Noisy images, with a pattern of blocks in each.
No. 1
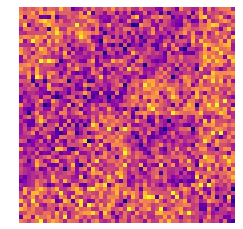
mirrored about the diagonal from the top left
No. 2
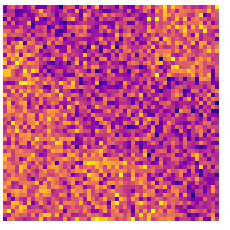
mirrored about the diagonal from the bottom left
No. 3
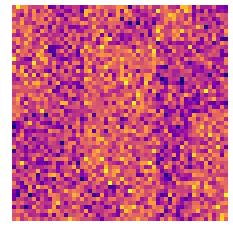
the same after a half turn
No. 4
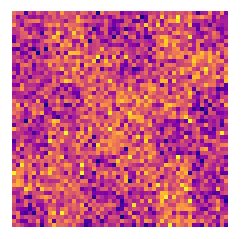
the same after a half turn
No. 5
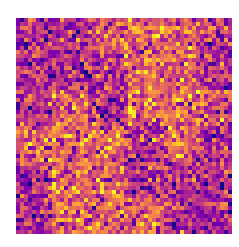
the same after a half turn
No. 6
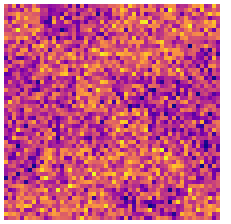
the same after a half turn
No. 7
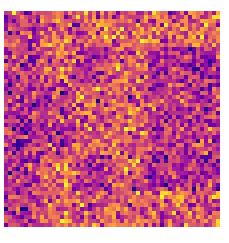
top and bottom mirror each other
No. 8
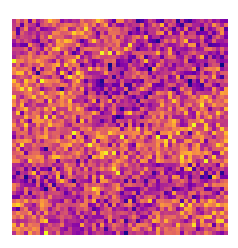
no symmetry
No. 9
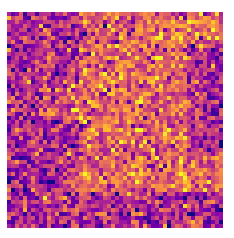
no symmetry
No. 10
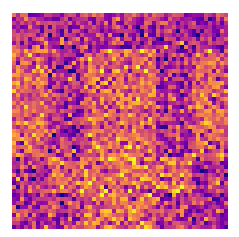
left and right mirror each other
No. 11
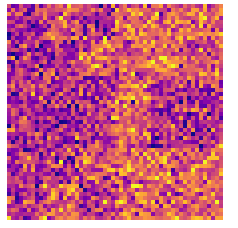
top and bottom mirror each other
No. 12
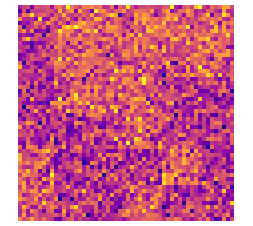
no symmetry
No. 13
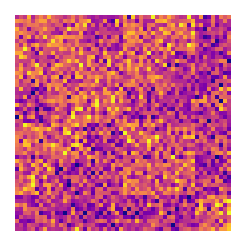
mirrored about the diagonal from the top left
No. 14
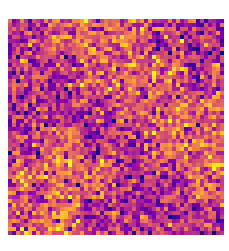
mirrored about the diagonal from the bottom left
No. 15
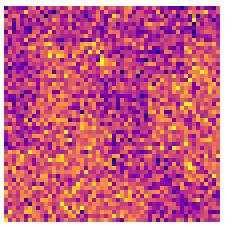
no symmetry
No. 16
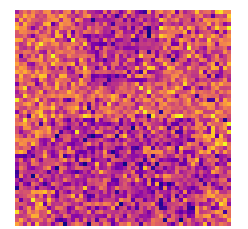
left and right mirror each other
